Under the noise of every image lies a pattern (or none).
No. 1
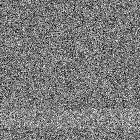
one horizontal stripe
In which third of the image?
bottom
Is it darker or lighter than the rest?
lighter
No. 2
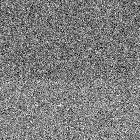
a sharp edge
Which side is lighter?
bottom
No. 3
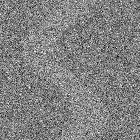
a wavy band
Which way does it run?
top to bottom
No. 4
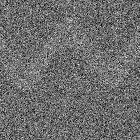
a wavy band
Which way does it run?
left to right
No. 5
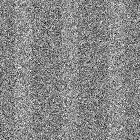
vertical stripes
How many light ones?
3
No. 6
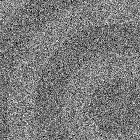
rings round one point
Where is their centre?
bottom right
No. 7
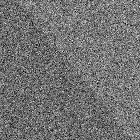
a sharp edge
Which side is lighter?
top right
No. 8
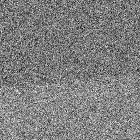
a sharp edge
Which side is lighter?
bottom
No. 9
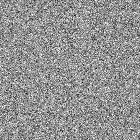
only noise
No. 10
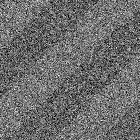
diagonal stripes
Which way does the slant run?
bottom left to top right
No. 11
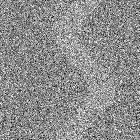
a wavy band
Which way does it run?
top to bottom
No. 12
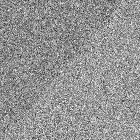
a sharp edge
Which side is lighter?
bottom right
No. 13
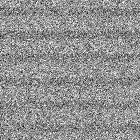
horizontal stripes
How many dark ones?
6
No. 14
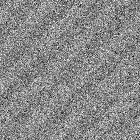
diagonal stripes
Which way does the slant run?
bottom left to top right
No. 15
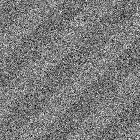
diagonal stripes
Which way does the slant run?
bottom left to top right
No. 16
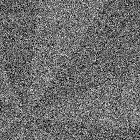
spokes from one point
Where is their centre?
bottom left
